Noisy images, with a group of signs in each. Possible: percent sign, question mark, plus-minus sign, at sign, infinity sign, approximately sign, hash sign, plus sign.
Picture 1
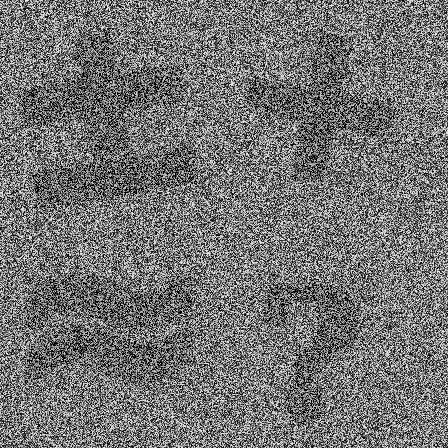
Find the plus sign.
top right
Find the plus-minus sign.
top left
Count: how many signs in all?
4
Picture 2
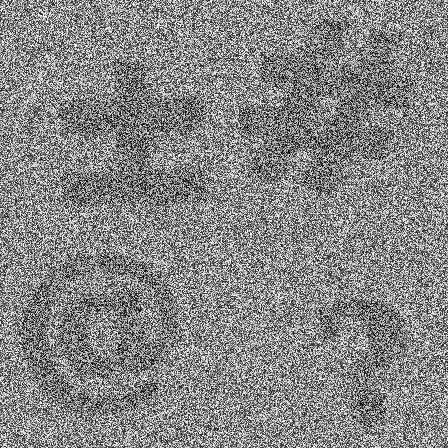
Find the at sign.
bottom left
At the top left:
plus-minus sign
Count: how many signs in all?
4
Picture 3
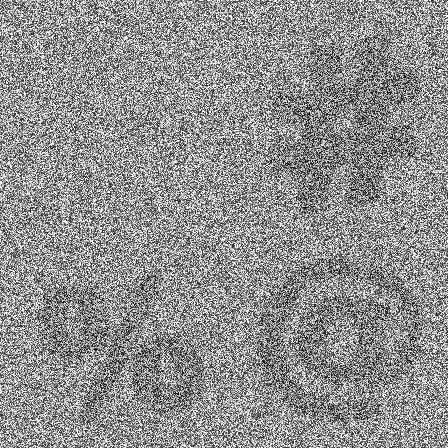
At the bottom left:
percent sign
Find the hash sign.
top right
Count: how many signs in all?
3
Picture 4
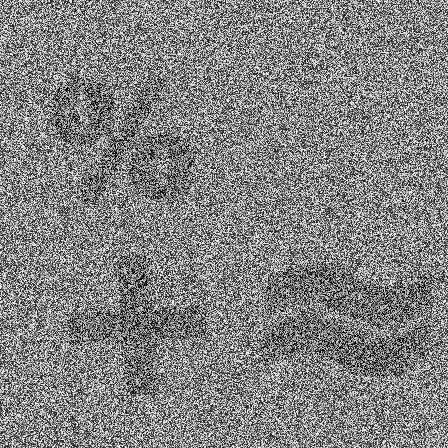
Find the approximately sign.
bottom right
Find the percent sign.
top left
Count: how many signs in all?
3
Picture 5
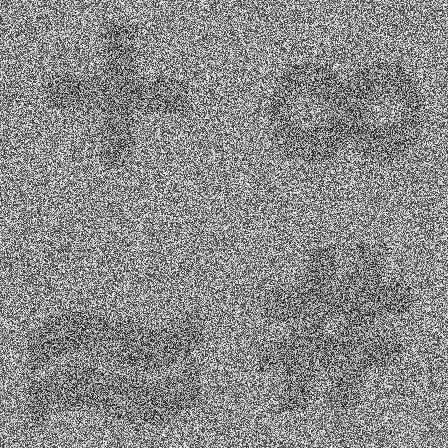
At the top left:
plus sign
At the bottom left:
approximately sign
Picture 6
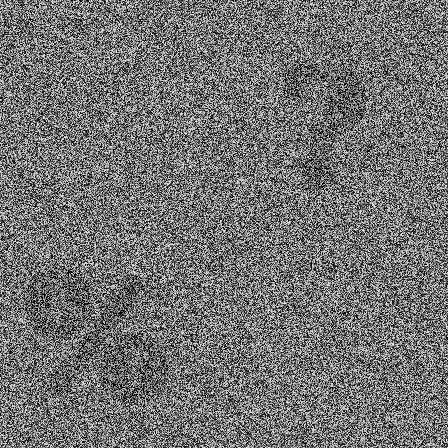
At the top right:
question mark
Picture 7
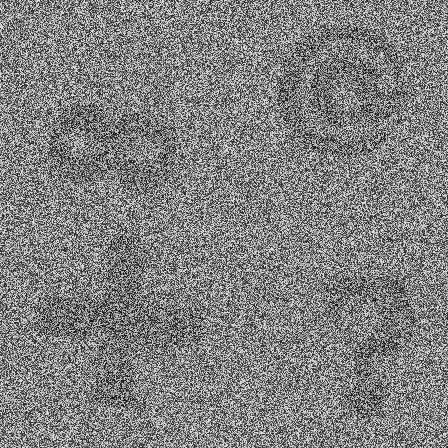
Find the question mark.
bottom right
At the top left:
infinity sign
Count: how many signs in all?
4
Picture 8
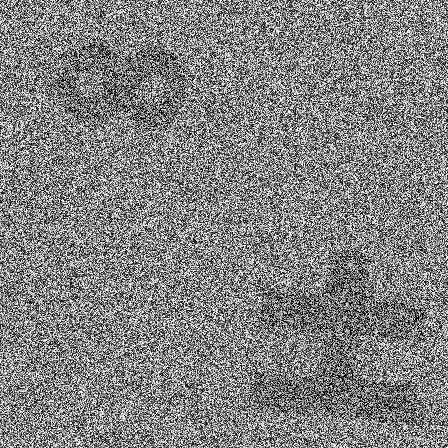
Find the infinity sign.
top left
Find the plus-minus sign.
bottom right
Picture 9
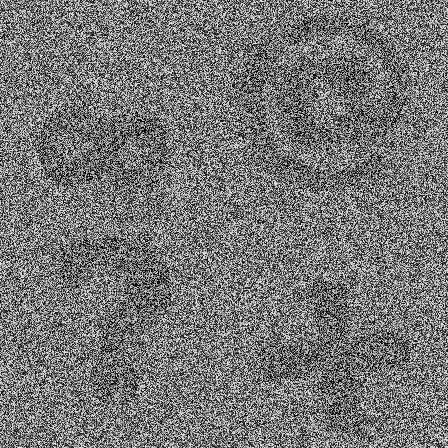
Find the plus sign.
bottom right
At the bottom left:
question mark
